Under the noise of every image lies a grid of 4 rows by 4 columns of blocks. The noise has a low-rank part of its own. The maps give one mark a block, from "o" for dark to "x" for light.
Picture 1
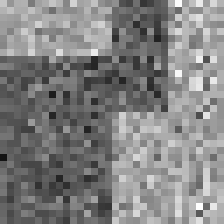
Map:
x x o x
o o o x
o o x x
o o x x
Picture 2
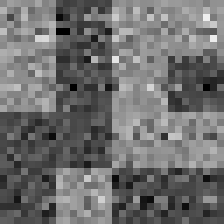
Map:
x o x x
x o x o
o o x x
o x o o
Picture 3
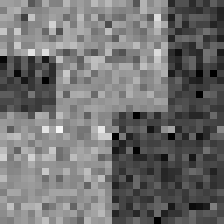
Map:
x x x o
o x x o
x x o o
x x o o
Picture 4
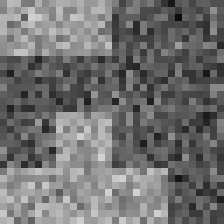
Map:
x x o o
o o o o
o x o o
x x x o
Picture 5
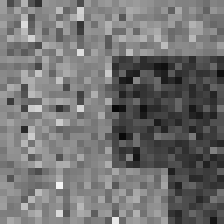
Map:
x x x x
x x o o
x x o o
x x x o
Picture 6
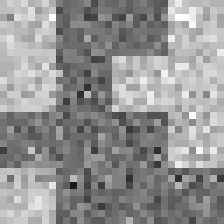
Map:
x o o x
x o x x
o o o x
x o o o
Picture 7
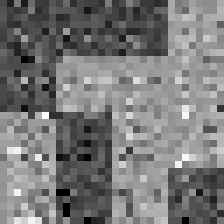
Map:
o o o x
o x x x
x o x x
x o x o
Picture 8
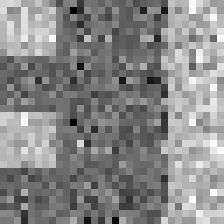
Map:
x o o x
o o o x
x o o x
o o o x
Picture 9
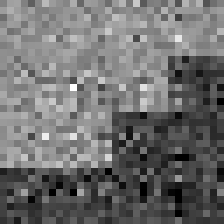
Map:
x x x x
x x x o
x x o o
o o o o
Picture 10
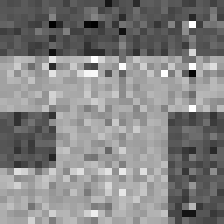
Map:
o o o o
x x x x
o x x o
x x x o
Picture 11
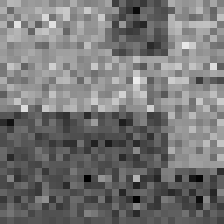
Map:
x x o x
x x x x
o o o x
o o o o
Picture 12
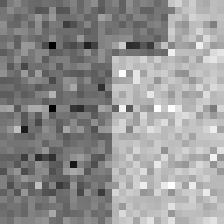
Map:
o o o x
o o x x
o o x x
o o x x
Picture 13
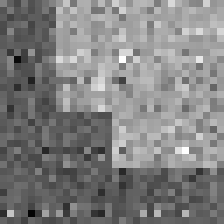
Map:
o x x x
o x x x
o o x x
o o o o
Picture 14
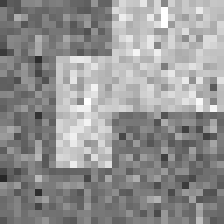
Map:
o o x x
o x x x
o x o o
o o o o
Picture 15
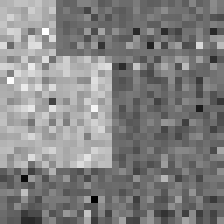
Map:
x o o o
x x o o
x x o o
o o o o
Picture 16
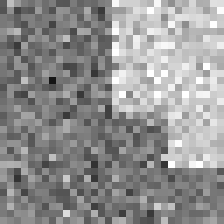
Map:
o o x x
o o x x
o o o x
o o o o
